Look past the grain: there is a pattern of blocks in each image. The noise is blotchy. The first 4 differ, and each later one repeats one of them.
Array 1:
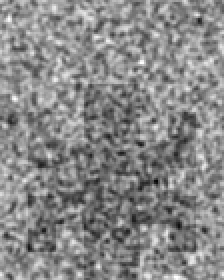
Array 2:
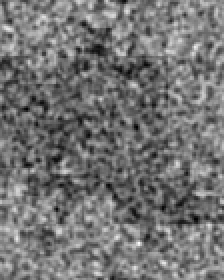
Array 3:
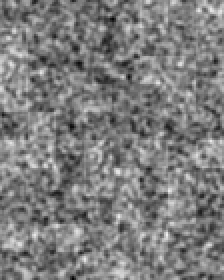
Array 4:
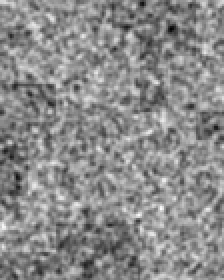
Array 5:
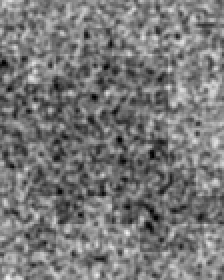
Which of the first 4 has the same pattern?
2
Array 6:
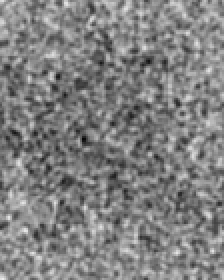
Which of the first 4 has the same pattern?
2
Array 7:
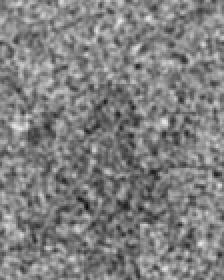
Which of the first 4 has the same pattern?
1
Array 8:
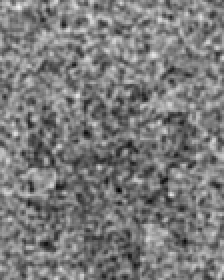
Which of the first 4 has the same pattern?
1
